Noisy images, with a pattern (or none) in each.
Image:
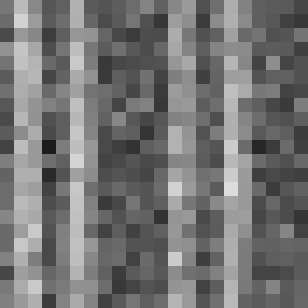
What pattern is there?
bands of columns
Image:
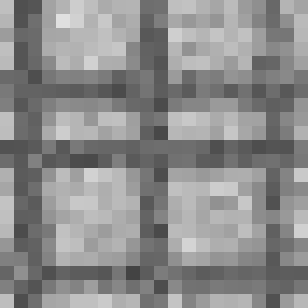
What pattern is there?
bands of rows crossing bands of columns
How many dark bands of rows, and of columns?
3 and 3
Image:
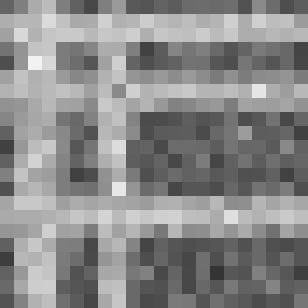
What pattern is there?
bands of rows crossing bands of columns
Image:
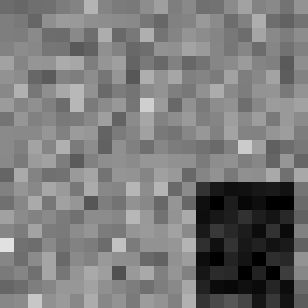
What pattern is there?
one block
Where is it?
bottom right
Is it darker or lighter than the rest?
darker
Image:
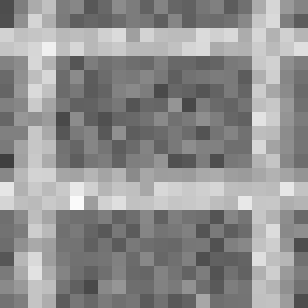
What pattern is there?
bands of rows crossing bands of columns
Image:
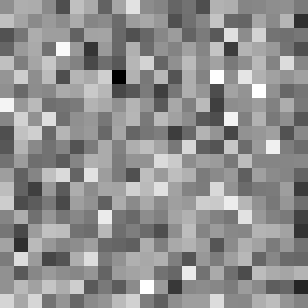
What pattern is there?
only noise
